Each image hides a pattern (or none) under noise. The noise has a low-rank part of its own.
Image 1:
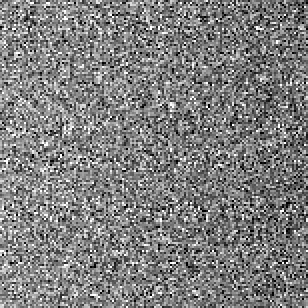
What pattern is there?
a smooth slope
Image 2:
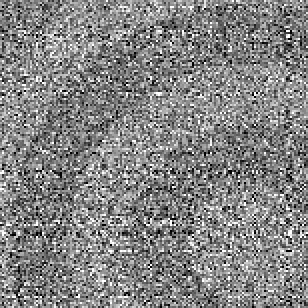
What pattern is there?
rings round one point
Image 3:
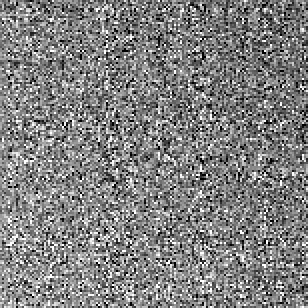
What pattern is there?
a smooth slope
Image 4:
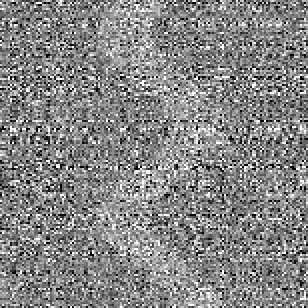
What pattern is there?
a wavy band
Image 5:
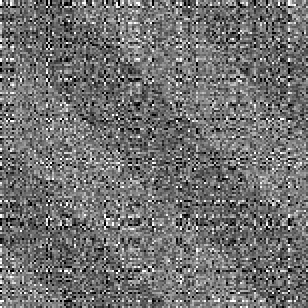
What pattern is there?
diagonal stripes
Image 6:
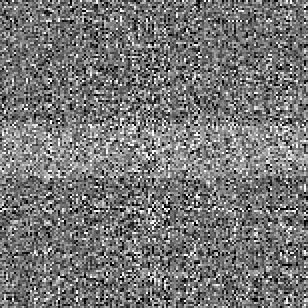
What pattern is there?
one horizontal stripe
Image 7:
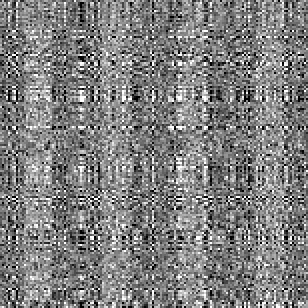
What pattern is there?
vertical stripes
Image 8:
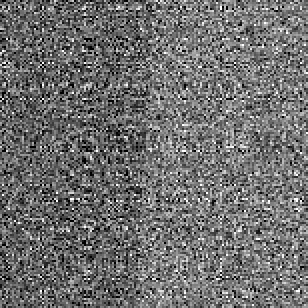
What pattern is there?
a sharp edge
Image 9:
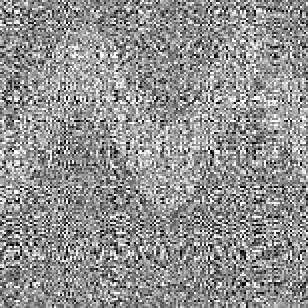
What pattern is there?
a wavy band
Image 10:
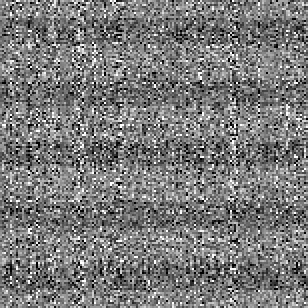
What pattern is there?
horizontal stripes
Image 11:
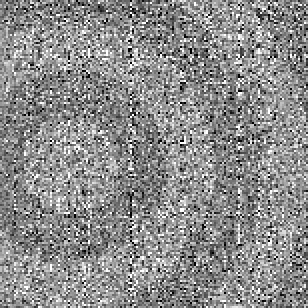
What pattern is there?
rings round one point
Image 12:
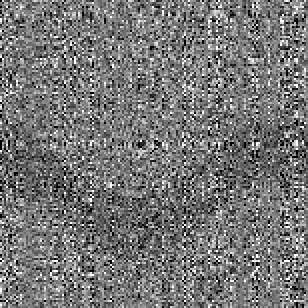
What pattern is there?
a wavy band
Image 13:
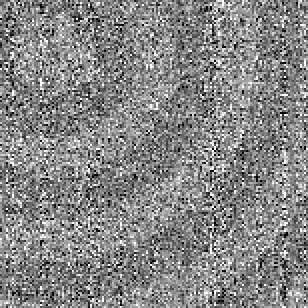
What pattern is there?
rings round one point
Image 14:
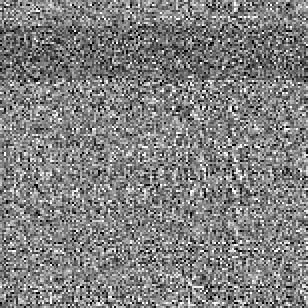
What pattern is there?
one horizontal stripe
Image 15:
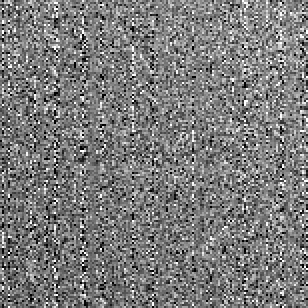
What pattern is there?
a smooth slope
